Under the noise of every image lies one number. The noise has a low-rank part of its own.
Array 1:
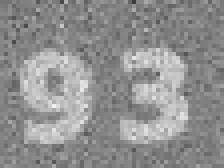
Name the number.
93
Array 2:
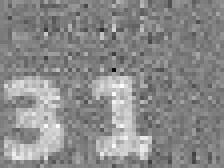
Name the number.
31
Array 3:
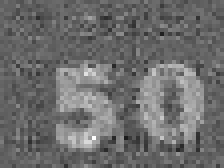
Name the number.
50
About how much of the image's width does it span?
two thirds
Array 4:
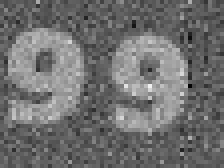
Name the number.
99
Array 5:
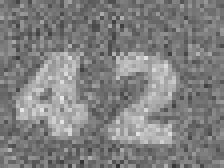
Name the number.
42
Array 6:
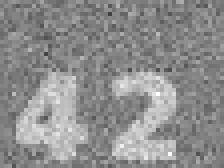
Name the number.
42
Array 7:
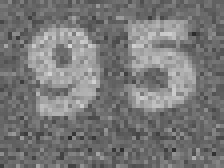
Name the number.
95
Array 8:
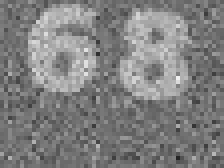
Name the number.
68
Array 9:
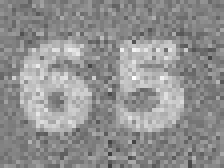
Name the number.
65
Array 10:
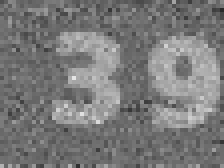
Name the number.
39
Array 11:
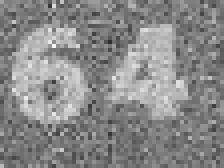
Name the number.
64
